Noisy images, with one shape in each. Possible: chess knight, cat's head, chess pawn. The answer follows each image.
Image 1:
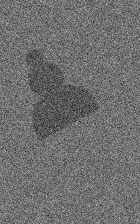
chess pawn
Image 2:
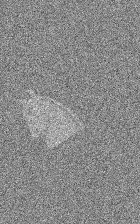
chess knight
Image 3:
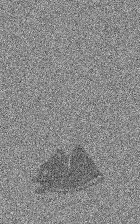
chess knight
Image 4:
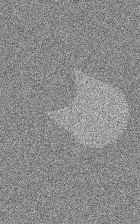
cat's head
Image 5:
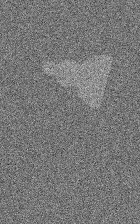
chess pawn
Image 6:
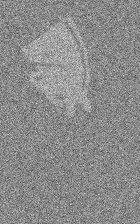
chess knight
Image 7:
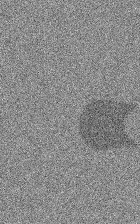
cat's head
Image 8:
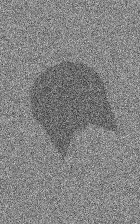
cat's head
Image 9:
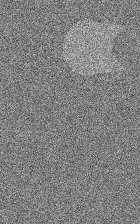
cat's head
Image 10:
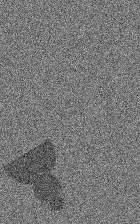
chess pawn
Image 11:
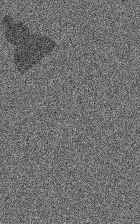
chess pawn
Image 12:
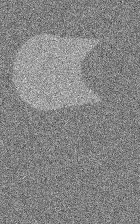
cat's head
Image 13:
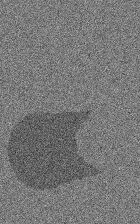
cat's head
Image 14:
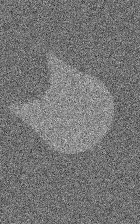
cat's head
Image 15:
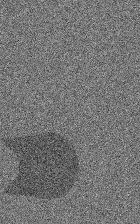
cat's head
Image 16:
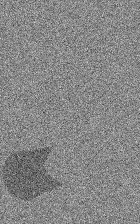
cat's head
